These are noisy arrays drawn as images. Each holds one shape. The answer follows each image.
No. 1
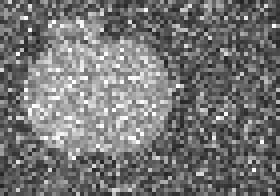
apple
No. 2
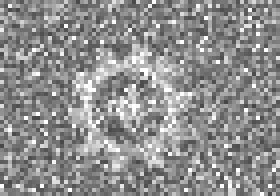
gear
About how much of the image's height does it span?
two thirds
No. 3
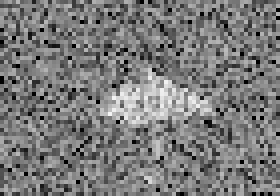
umbrella
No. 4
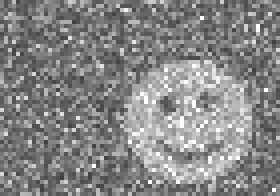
smiling face
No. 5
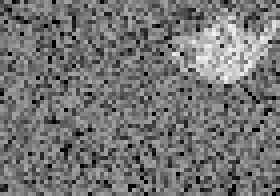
teapot
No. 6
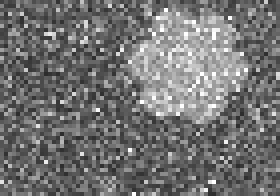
flower
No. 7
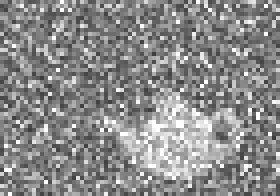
teapot
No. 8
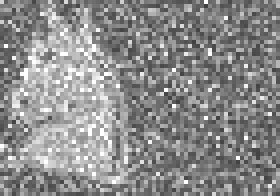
chess knight
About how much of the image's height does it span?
nearly all
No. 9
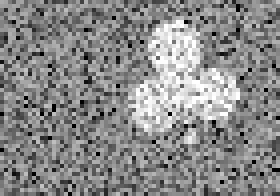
club
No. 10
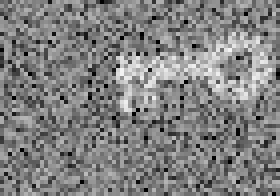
key
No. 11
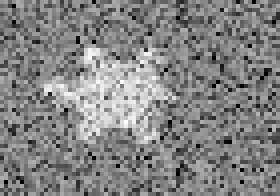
turtle
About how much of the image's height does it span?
half
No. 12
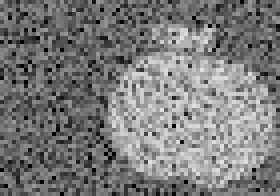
apple
